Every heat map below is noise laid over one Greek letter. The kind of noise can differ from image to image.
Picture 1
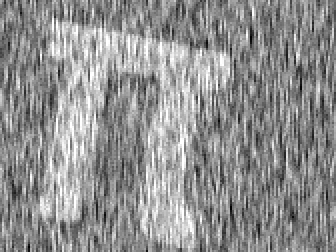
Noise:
streaked along the columns
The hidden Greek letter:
pi
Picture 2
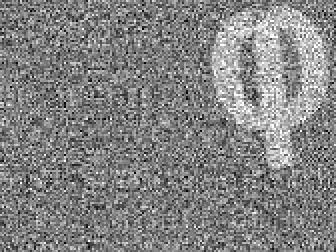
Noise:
low rank plus noise
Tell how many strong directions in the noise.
five to eight
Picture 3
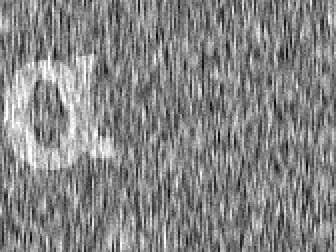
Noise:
streaked along the columns
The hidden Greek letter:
alpha
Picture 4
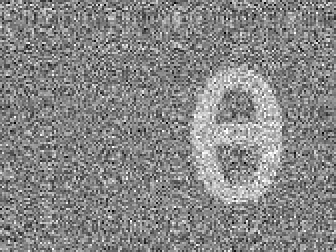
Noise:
low rank plus noise
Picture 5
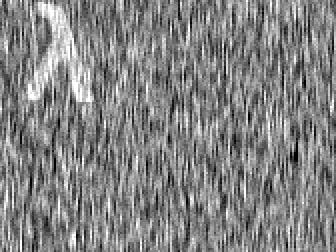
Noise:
streaked along the columns
